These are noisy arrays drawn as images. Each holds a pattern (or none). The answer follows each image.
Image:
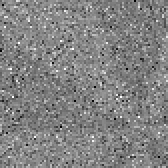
spokes from one point
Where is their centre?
bottom right
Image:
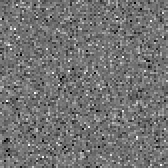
only noise
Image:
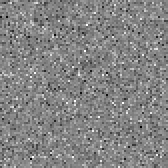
only noise
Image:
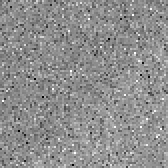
a sharp edge
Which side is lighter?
bottom right
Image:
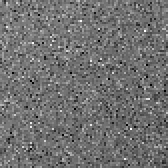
a smooth slope
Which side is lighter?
top left
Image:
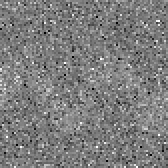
a wavy band
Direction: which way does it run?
left to right
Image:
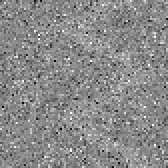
a wavy band
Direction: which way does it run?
top to bottom
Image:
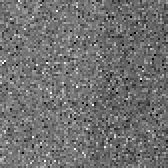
a sharp edge
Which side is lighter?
left
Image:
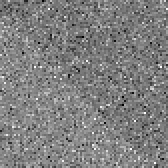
a sharp edge
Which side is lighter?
bottom left
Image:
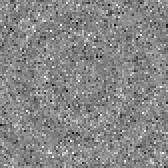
rings round one point
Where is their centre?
centre
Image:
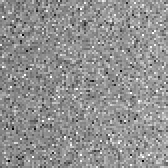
a smooth slope
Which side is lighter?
right
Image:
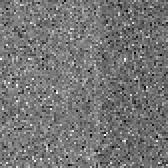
a sharp edge
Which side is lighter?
left
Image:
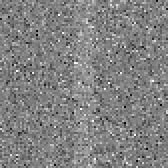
one vertical stripe
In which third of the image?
middle
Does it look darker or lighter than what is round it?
lighter
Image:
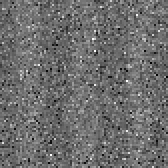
vertical stripes
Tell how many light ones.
3
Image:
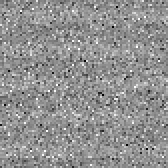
horizontal stripes
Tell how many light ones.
5
